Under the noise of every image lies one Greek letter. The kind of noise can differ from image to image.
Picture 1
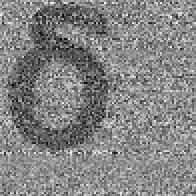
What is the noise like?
rows of uneven size
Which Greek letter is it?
delta
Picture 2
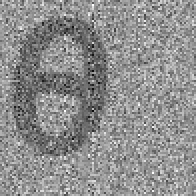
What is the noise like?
columns of uneven size
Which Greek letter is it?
theta
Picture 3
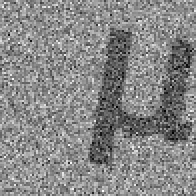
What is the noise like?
independent entries
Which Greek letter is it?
mu
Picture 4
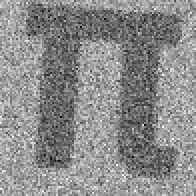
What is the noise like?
independent entries
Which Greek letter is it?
pi
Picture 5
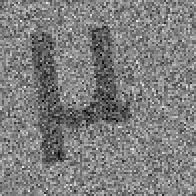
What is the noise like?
independent entries
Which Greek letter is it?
mu
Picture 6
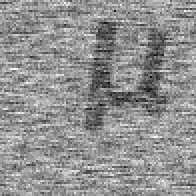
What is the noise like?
streaked along the rows
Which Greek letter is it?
mu
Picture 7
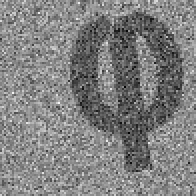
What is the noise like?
independent entries
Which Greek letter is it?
phi
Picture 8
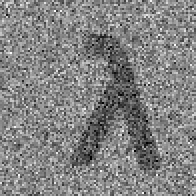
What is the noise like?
independent entries
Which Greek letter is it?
lambda
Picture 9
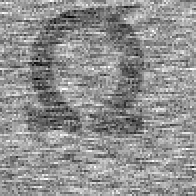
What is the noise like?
streaked along the rows
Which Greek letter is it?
omega
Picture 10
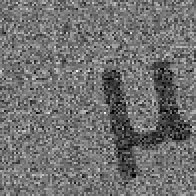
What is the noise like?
rows of uneven size
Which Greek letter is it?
mu
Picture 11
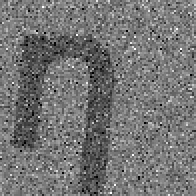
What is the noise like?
heavy tails
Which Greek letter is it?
eta
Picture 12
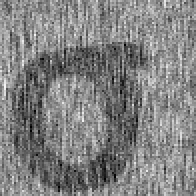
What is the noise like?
streaked along the columns
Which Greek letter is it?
sigma
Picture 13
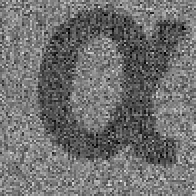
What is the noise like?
low rank plus noise
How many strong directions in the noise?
five to eight
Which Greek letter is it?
alpha
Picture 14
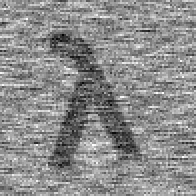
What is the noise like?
streaked along the rows
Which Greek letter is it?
lambda
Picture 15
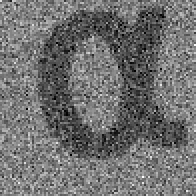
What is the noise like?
low rank plus noise
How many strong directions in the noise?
one
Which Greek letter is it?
alpha
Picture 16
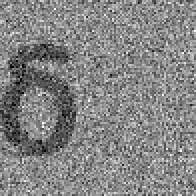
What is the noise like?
low rank plus noise
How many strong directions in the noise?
one
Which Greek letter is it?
delta
